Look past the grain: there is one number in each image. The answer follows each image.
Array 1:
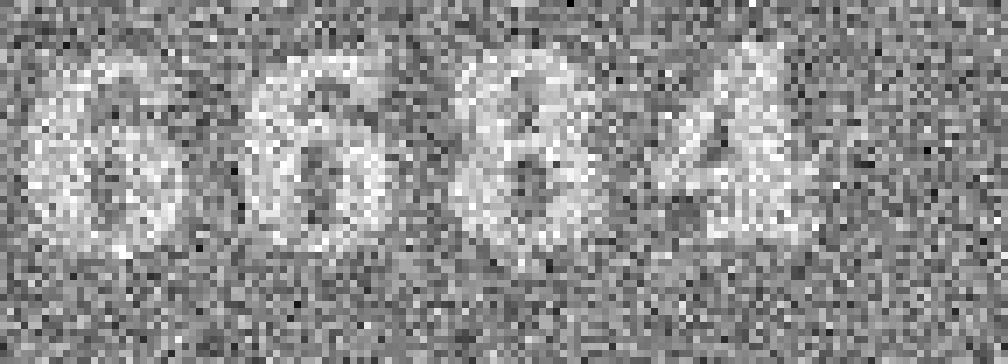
6684
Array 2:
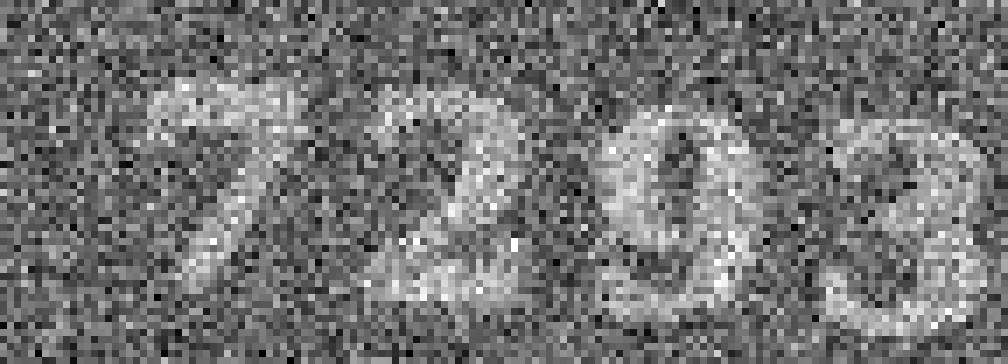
7293
